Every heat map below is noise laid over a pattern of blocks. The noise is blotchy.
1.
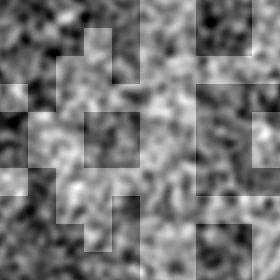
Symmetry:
top and bottom mirror each other
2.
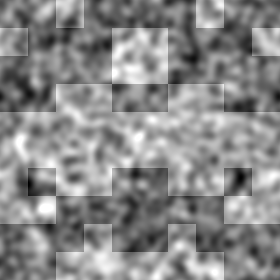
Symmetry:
left and right mirror each other
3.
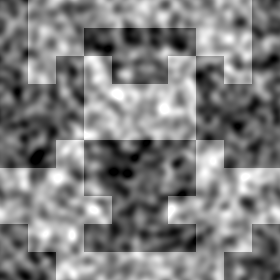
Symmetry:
left and right mirror each other
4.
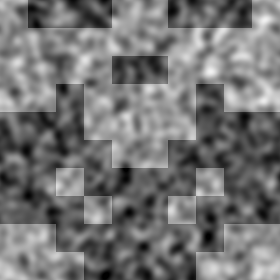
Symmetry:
left and right mirror each other
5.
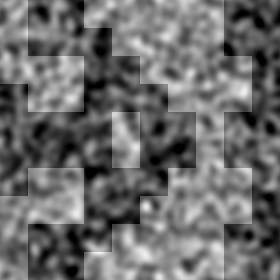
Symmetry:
top and bottom mirror each other
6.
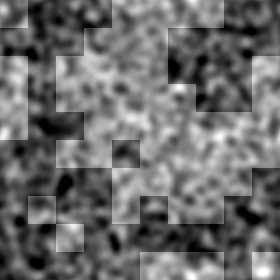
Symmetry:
mirrored about the diagonal from the bottom left
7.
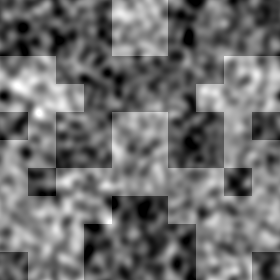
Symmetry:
left and right mirror each other
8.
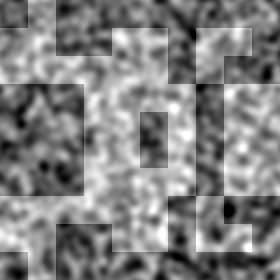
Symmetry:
top and bottom mirror each other
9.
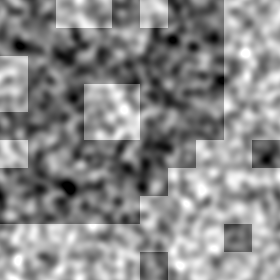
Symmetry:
mirrored about the diagonal from the top left
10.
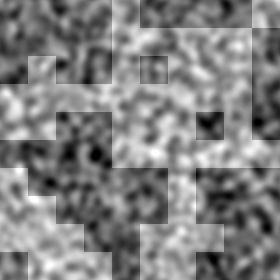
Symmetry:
mirrored about the diagonal from the bottom left
